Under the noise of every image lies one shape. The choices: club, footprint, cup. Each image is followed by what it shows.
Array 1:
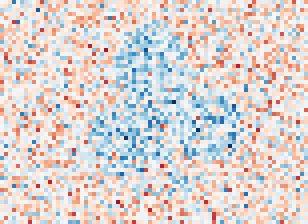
blue club
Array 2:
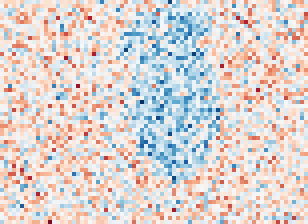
blue footprint
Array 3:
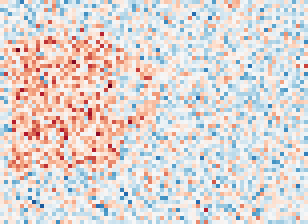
red cup
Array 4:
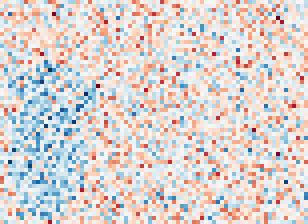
blue footprint
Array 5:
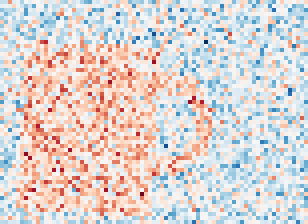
red cup
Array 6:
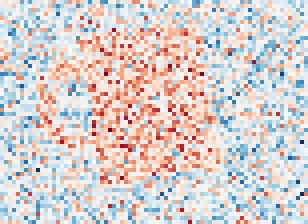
red cup
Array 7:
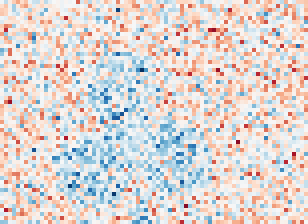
blue club
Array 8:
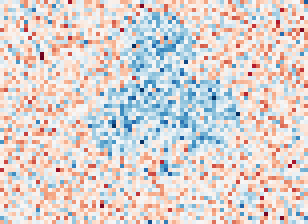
blue club
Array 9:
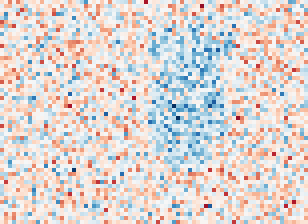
blue footprint
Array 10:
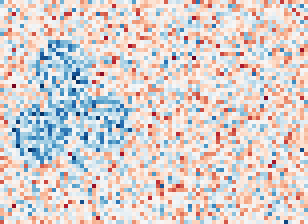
blue club
